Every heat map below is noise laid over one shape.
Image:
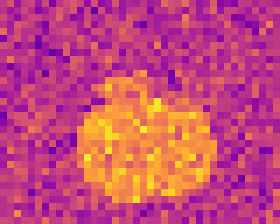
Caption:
light apple
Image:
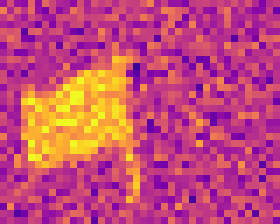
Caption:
light flag
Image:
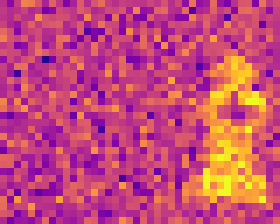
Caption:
light chess bishop
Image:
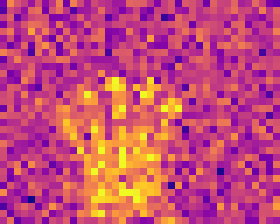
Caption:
light chess queen
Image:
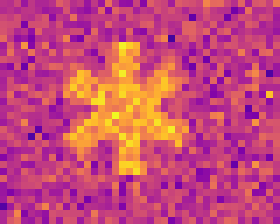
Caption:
light asterisk
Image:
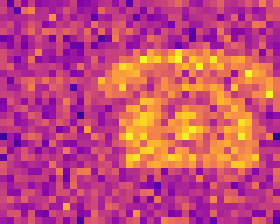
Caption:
light telephone
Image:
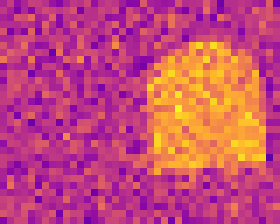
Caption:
light ghost
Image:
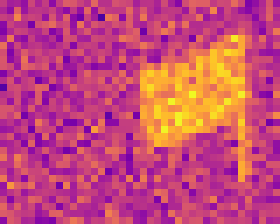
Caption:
light flag
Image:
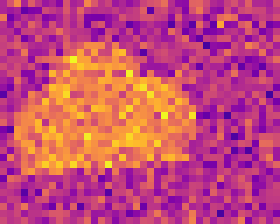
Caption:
light cloud
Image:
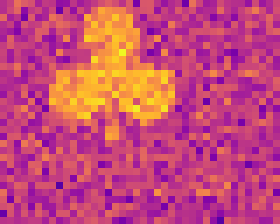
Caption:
light club
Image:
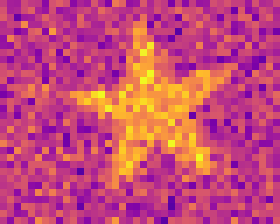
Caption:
light star
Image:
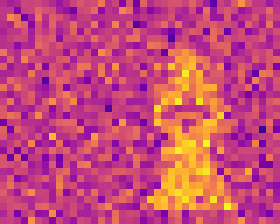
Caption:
light chess bishop
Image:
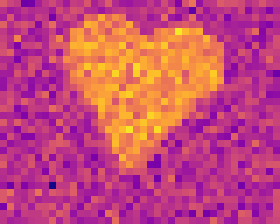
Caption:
light heart
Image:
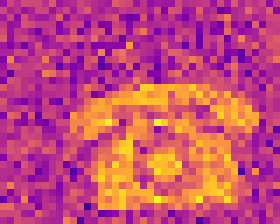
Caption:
light telephone
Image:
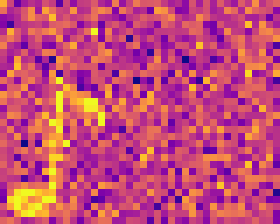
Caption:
light musical note
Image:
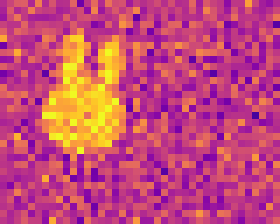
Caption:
light rabbit's head
